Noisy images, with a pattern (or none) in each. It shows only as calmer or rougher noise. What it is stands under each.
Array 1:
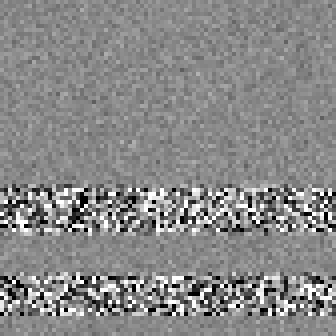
bands of rows
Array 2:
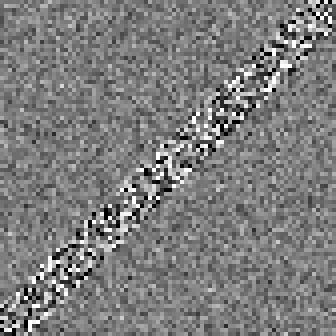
a diagonal band
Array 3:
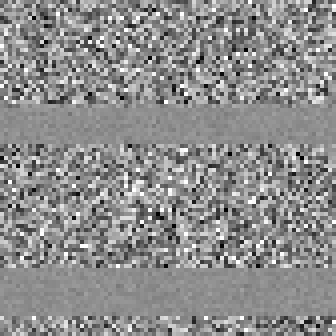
bands of rows
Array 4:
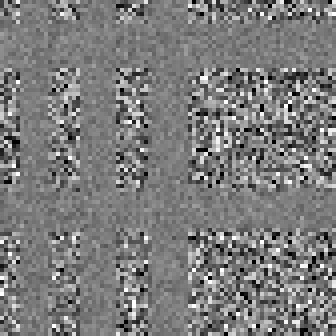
bands of rows crossing bands of columns
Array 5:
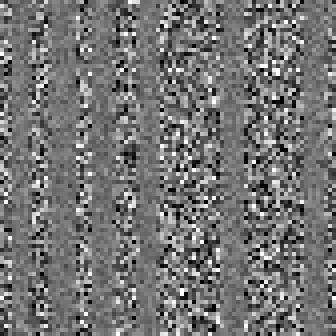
bands of columns
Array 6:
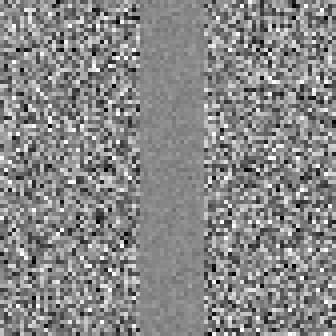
one band of columns
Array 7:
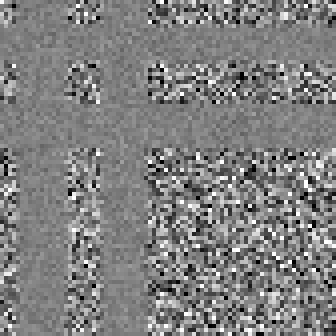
bands of rows crossing bands of columns
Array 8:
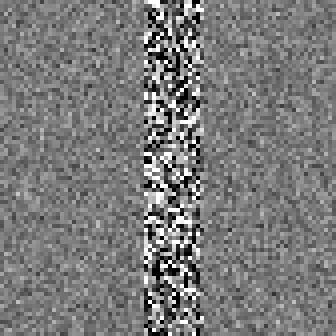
one band of columns
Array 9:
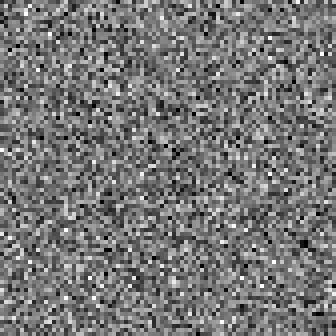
only noise
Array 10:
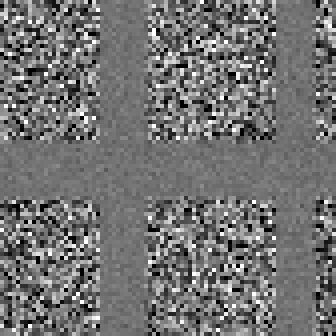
bands of rows crossing bands of columns
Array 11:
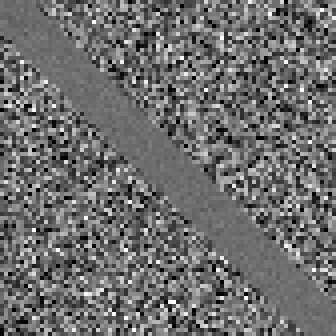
a diagonal band
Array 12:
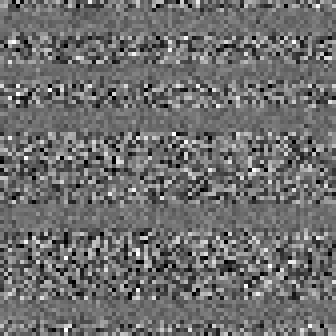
bands of rows
